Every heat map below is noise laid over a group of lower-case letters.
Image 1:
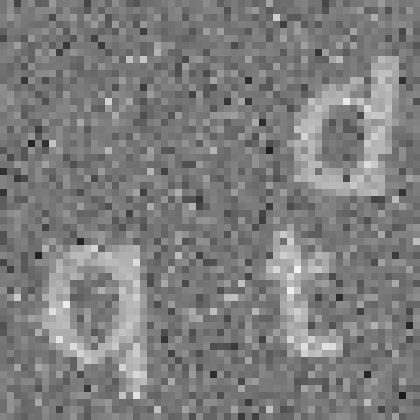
top right: d; bottom left: q; bottom right: t
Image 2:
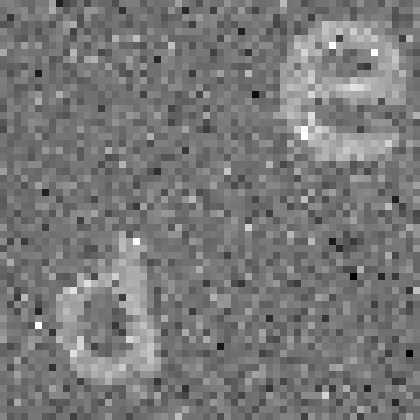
top right: e; bottom left: d
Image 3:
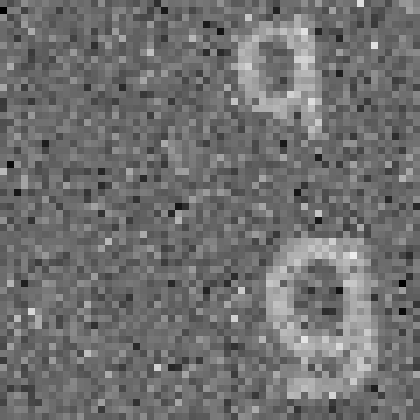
top right: q; bottom right: g
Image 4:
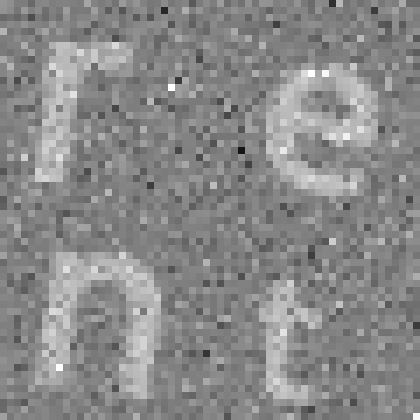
top left: r; top right: e; bottom left: n; bottom right: t
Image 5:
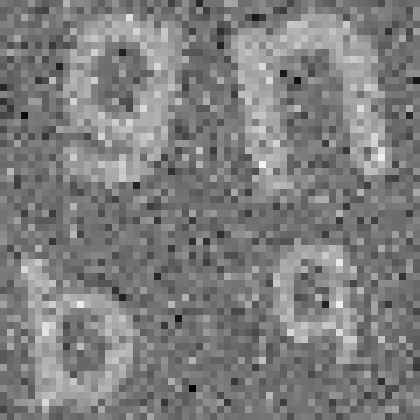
top left: g; top right: n; bottom left: b; bottom right: q
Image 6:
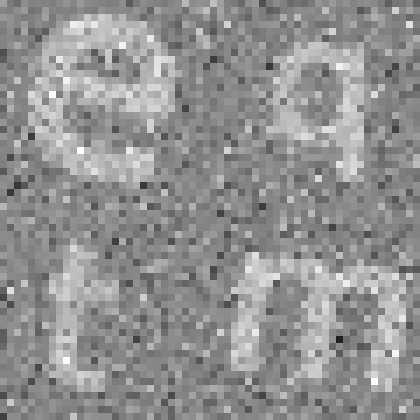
top left: e; top right: q; bottom left: t; bottom right: m
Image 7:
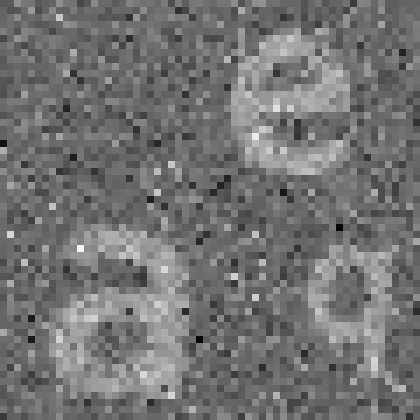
top right: e; bottom left: a; bottom right: q
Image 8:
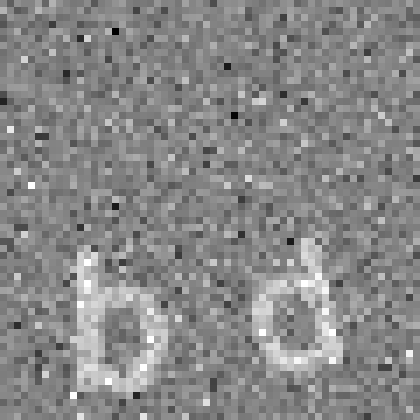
bottom left: b; bottom right: d
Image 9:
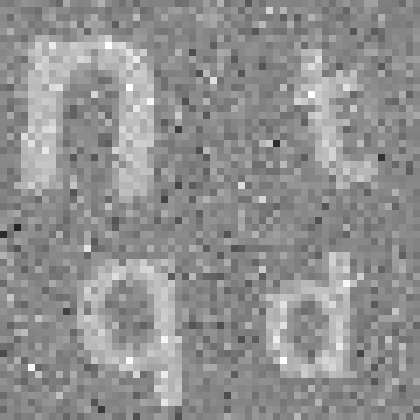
top left: n; top right: t; bottom left: q; bottom right: d
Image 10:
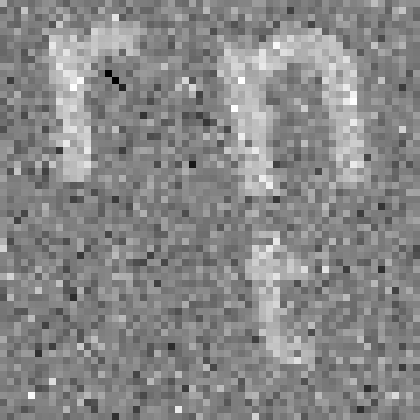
top left: r; top right: n; bottom right: t
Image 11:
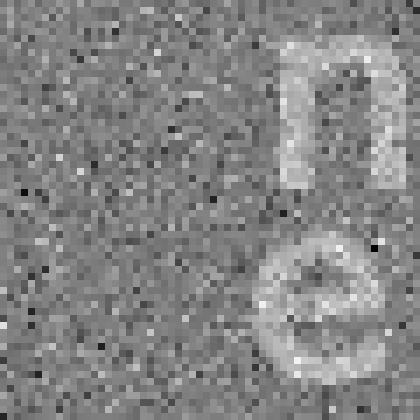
top right: n; bottom right: e
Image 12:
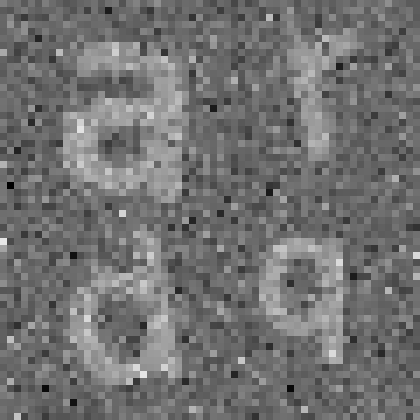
top left: a; top right: r; bottom left: d; bottom right: q
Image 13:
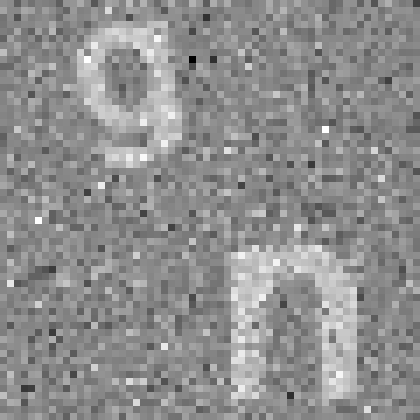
top left: g; bottom right: n
